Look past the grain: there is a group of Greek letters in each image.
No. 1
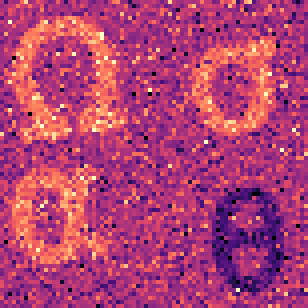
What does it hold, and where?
top left: light omega; top right: light sigma; bottom left: light alpha; bottom right: dark theta
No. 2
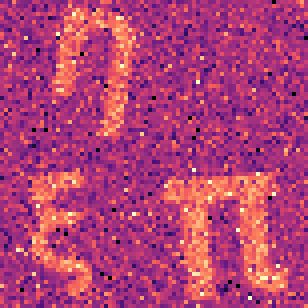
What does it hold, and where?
top left: light eta; bottom left: light xi; bottom right: light pi
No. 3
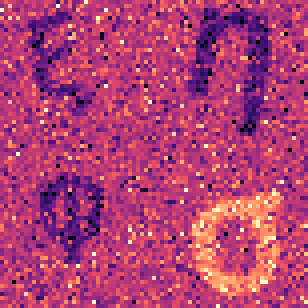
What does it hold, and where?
top left: dark xi; top right: dark eta; bottom left: dark phi; bottom right: light sigma
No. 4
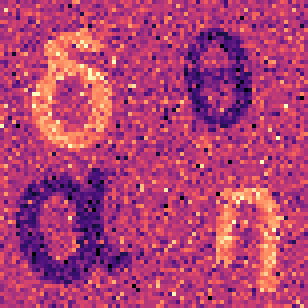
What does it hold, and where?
top left: light delta; top right: dark theta; bottom left: dark alpha; bottom right: light eta
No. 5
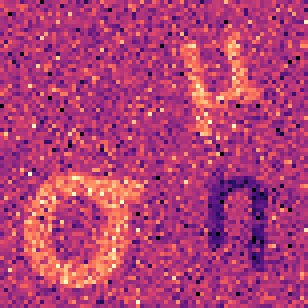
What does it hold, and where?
top right: light mu; bottom left: light sigma; bottom right: dark eta
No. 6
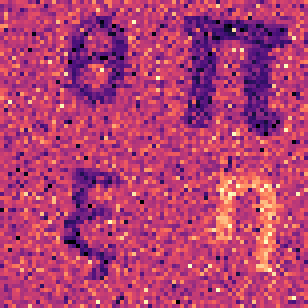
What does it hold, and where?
top left: dark theta; top right: dark pi; bottom left: dark xi; bottom right: light eta
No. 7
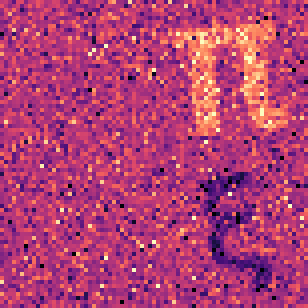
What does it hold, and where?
top right: light pi; bottom right: dark xi
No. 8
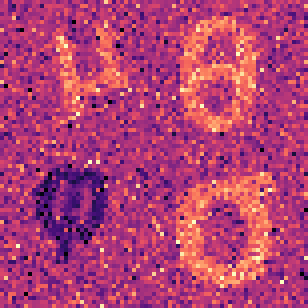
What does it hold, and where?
top left: light mu; top right: light theta; bottom left: dark phi; bottom right: light sigma
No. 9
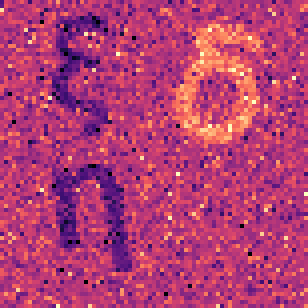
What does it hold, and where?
top left: dark xi; top right: light delta; bottom left: dark eta
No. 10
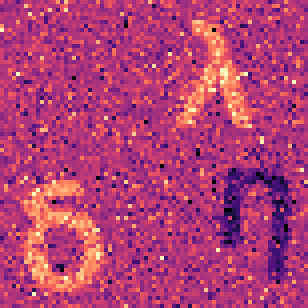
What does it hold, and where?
top right: light lambda; bottom left: light delta; bottom right: dark eta
